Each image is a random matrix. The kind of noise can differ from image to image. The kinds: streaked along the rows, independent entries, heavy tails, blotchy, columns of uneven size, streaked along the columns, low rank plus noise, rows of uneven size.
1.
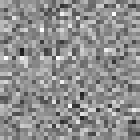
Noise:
low rank plus noise
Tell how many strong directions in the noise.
three or four
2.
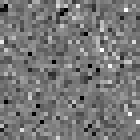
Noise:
heavy tails
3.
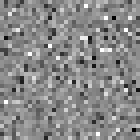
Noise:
heavy tails
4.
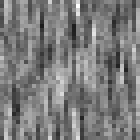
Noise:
streaked along the columns
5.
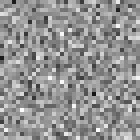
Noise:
independent entries
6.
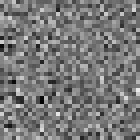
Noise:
low rank plus noise
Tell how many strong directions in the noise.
three or four
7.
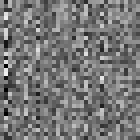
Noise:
columns of uneven size
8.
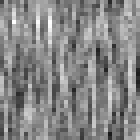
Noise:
streaked along the columns
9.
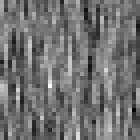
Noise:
streaked along the columns
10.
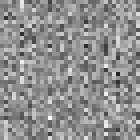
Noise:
columns of uneven size
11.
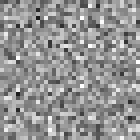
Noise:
low rank plus noise
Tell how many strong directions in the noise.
five to eight
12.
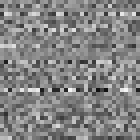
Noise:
rows of uneven size
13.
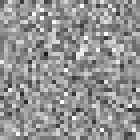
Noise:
independent entries
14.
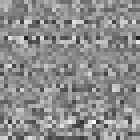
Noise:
rows of uneven size
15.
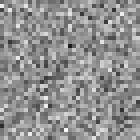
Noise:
independent entries
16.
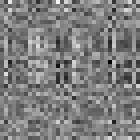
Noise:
low rank plus noise
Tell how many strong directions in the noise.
one
